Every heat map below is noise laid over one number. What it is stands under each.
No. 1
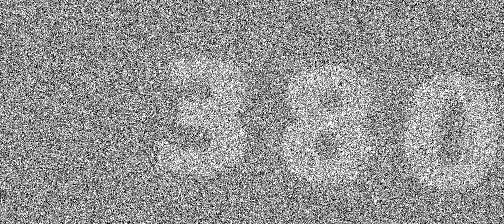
380
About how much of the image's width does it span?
two thirds
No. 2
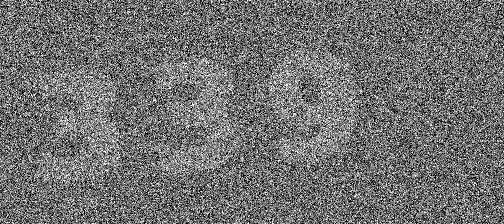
339
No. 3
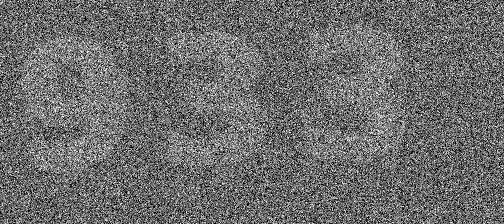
933
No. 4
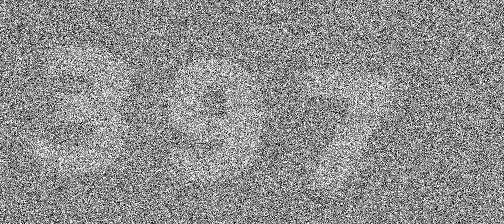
397
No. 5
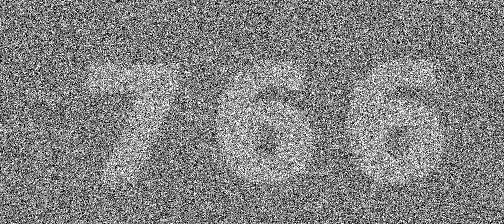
766
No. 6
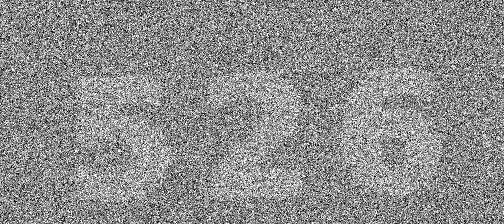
526
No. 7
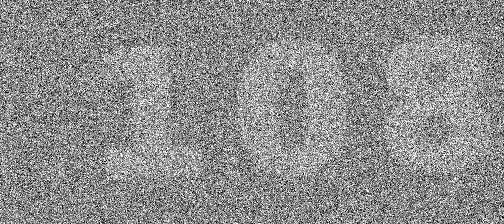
108
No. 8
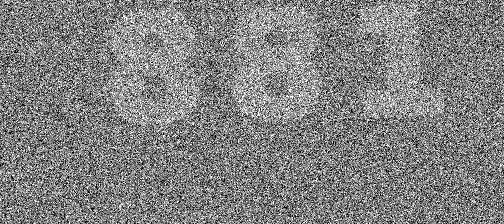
881
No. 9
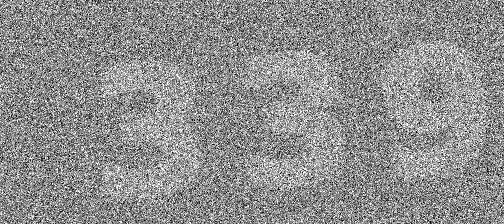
339
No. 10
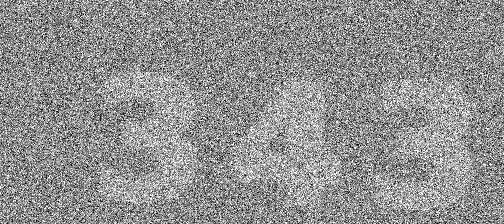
343
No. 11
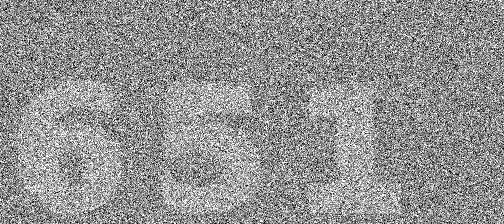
651
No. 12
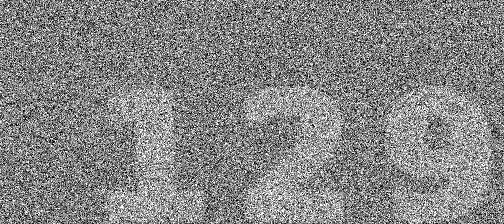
129
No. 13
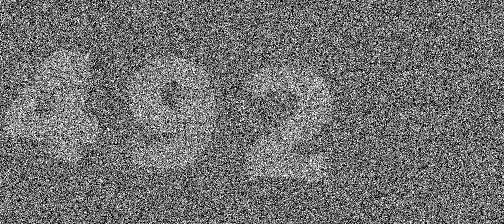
492
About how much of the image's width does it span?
two thirds
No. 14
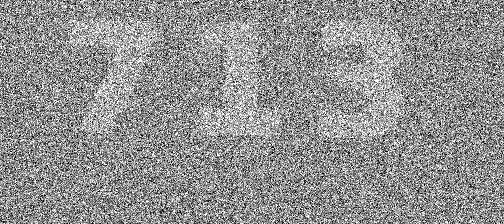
713
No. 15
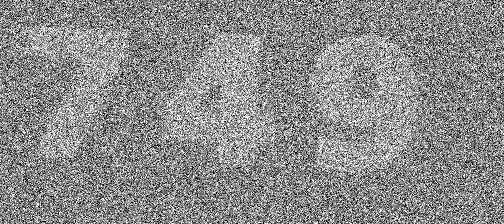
749
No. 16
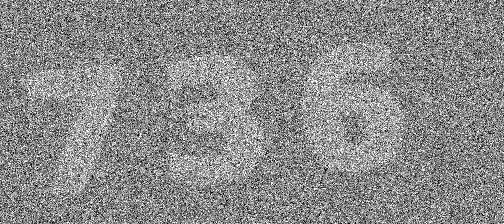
736
